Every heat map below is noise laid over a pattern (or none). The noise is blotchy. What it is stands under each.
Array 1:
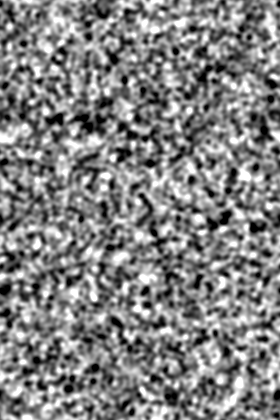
only noise
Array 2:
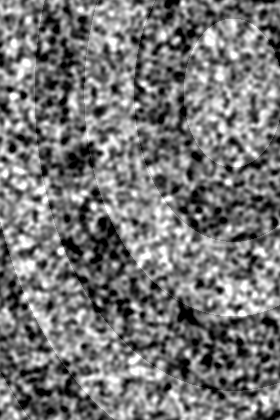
rings round one point
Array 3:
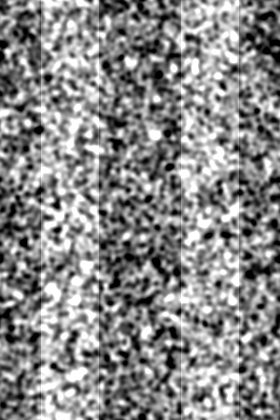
vertical stripes
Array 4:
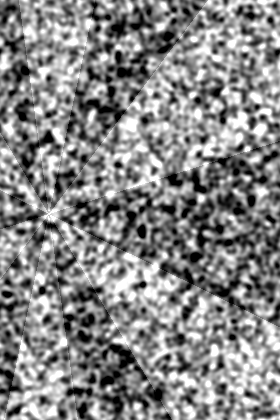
spokes from one point
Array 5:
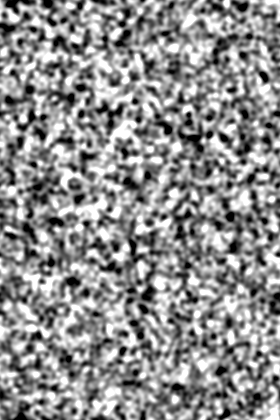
only noise
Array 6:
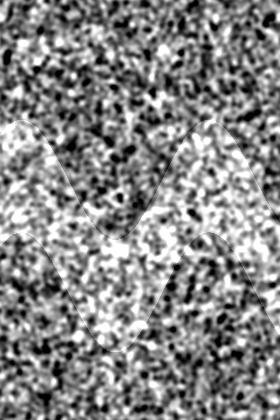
a wavy band
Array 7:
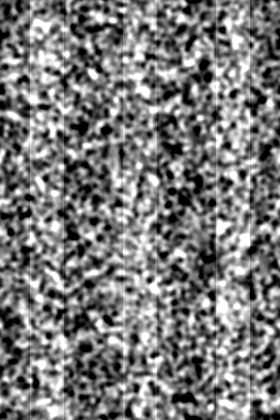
vertical stripes
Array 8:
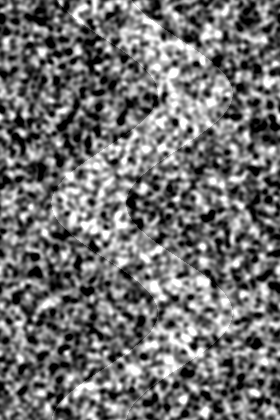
a wavy band
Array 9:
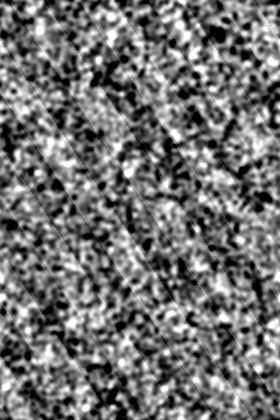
diagonal stripes
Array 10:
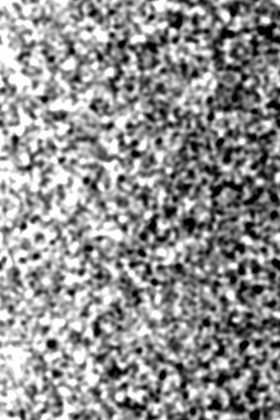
a smooth slope
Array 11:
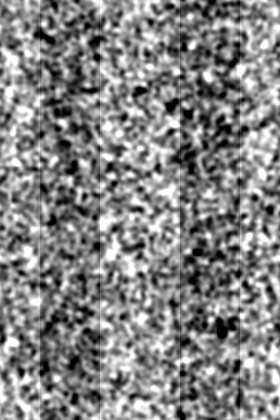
vertical stripes
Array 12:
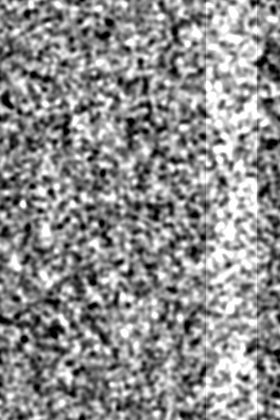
one vertical stripe
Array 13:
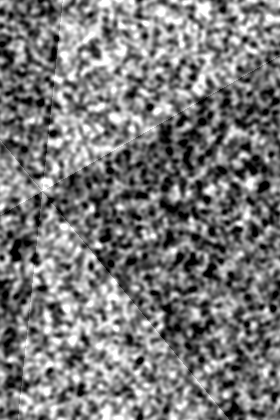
spokes from one point
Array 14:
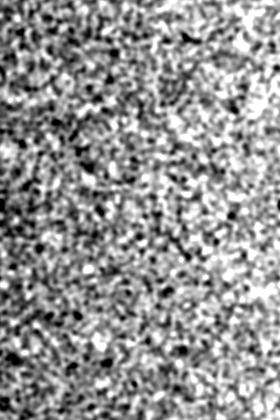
a smooth slope
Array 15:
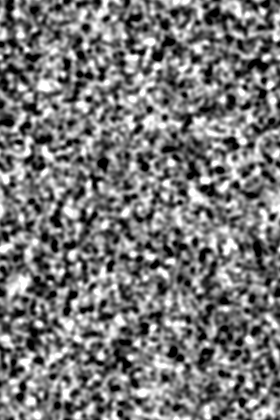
only noise
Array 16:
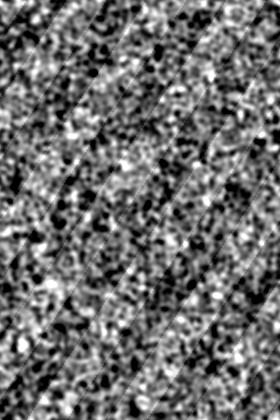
diagonal stripes
